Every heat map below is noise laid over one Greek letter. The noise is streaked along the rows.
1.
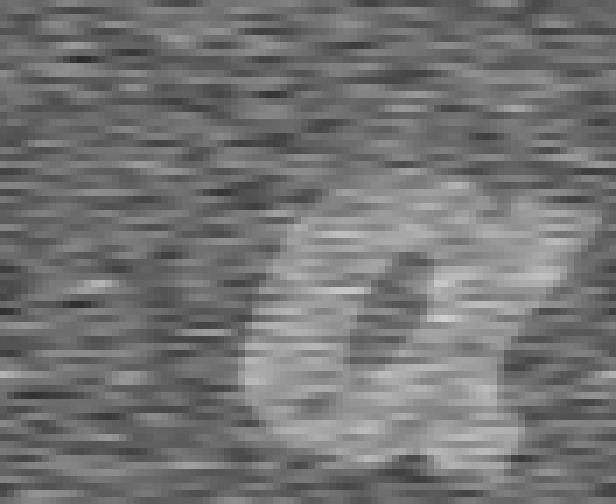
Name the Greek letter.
alpha
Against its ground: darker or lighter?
lighter
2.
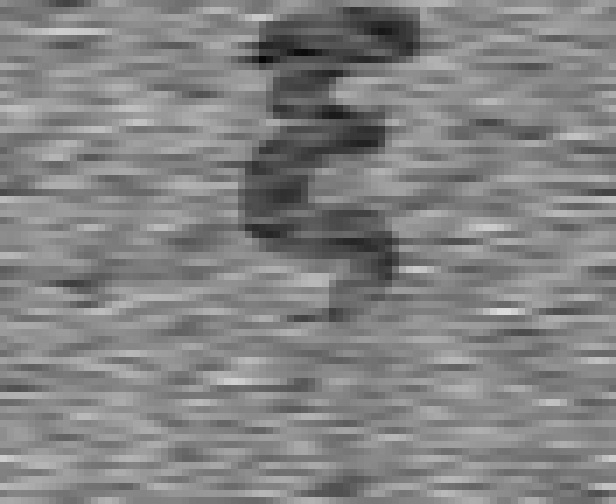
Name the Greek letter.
xi
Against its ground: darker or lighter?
darker
